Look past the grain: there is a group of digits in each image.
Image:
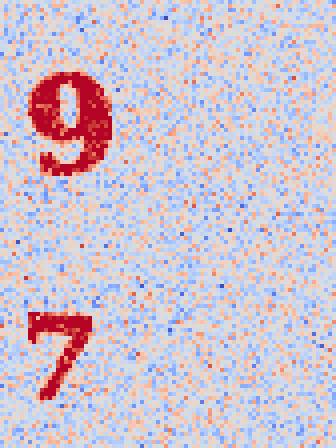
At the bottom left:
7
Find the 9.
top left
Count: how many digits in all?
2
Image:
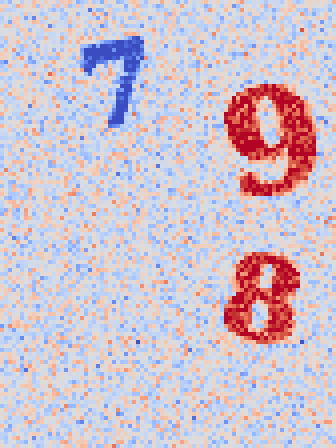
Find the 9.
top right
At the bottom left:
nothing
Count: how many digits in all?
3
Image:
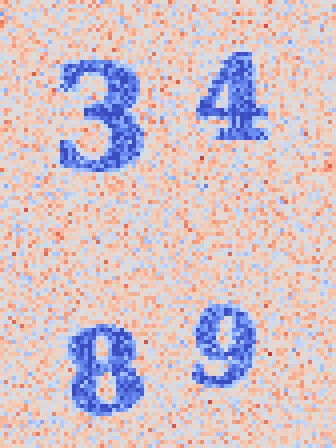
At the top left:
3
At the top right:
4
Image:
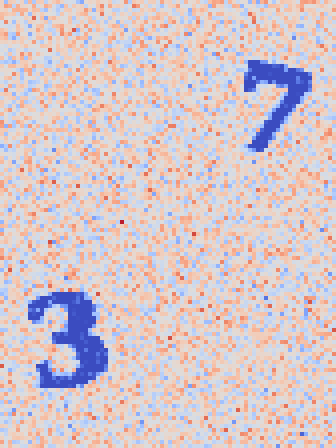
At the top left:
nothing
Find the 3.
bottom left
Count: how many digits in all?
2
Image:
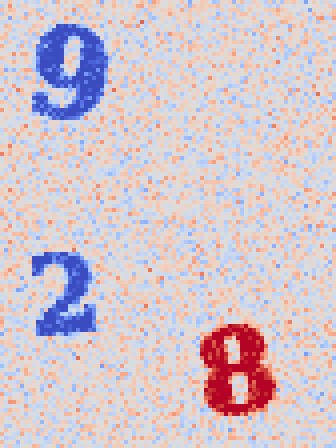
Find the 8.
bottom right
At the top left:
9
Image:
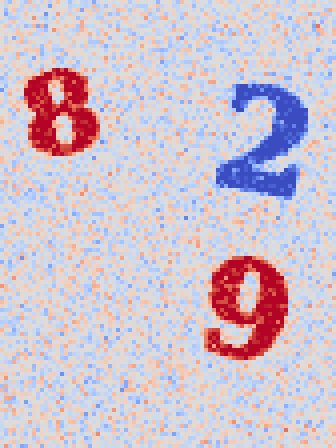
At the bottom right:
9
